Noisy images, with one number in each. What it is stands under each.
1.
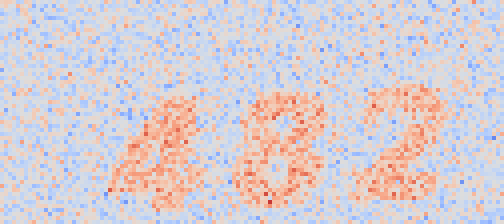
482
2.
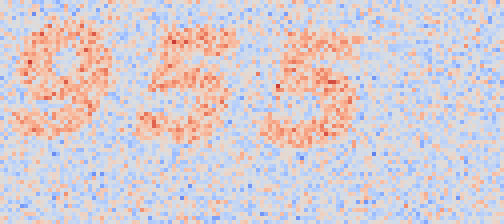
955
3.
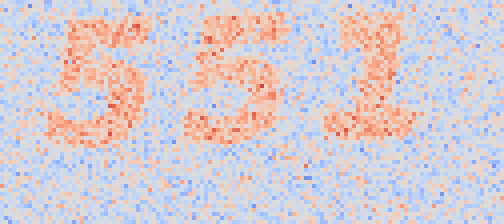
551
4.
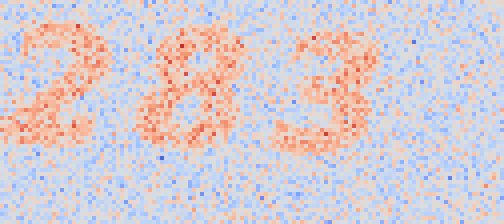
283
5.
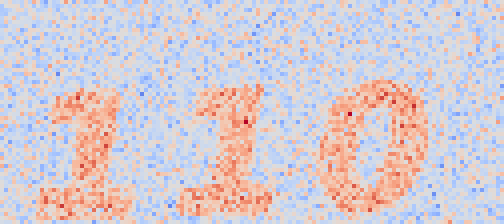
110
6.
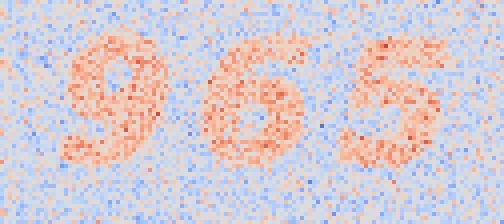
965
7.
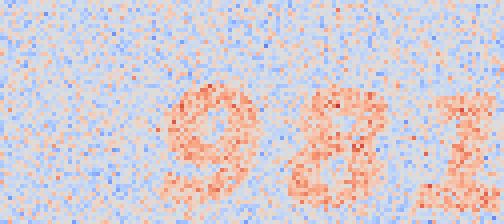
981
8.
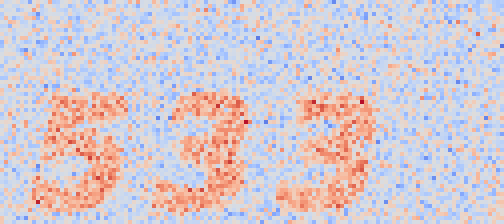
533
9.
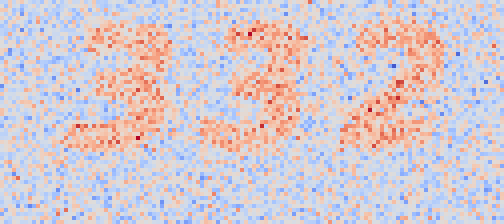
332
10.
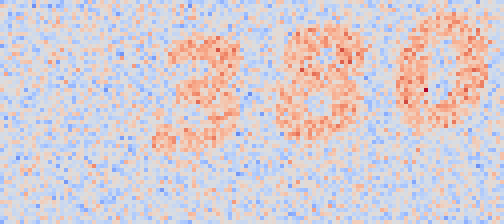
380
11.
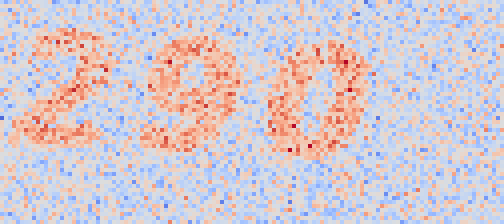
290
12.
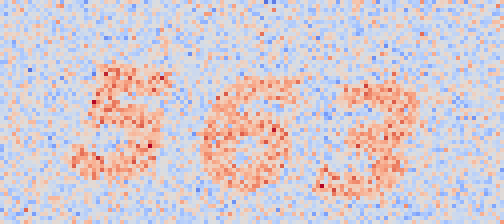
563
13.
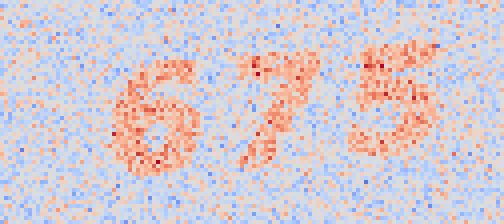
675
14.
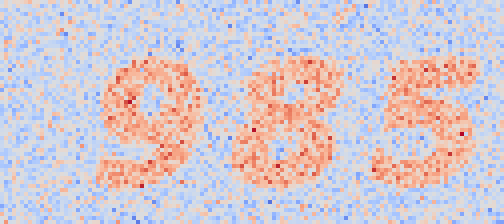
985
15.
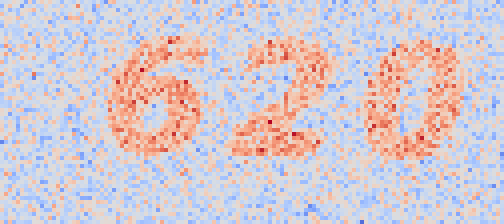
620
